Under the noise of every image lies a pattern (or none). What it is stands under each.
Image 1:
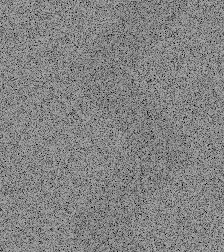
a wavy band
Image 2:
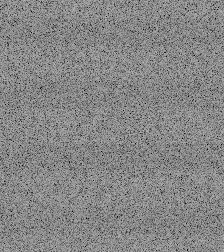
horizontal stripes
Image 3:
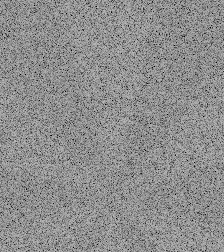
spokes from one point
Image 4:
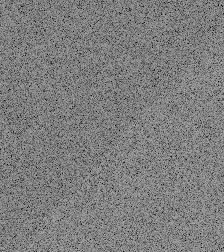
a sharp edge
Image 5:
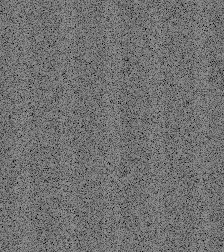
vertical stripes
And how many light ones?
5
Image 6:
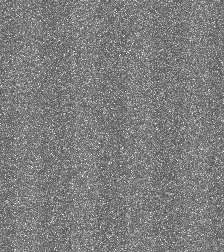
vertical stripes
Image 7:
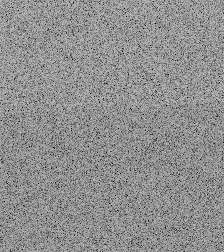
a sharp edge
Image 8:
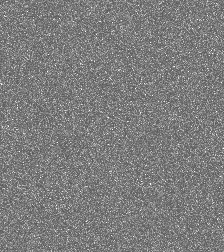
only noise
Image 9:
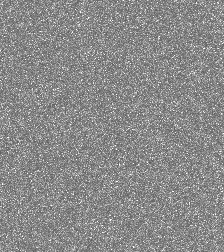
only noise
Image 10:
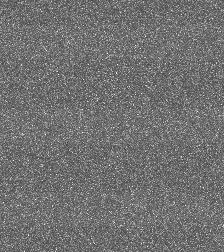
horizontal stripes
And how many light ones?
3
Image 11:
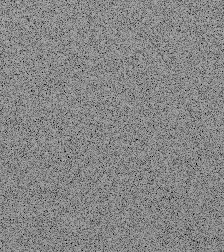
a smooth slope
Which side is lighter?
top
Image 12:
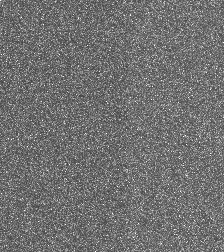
a sharp edge
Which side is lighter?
right
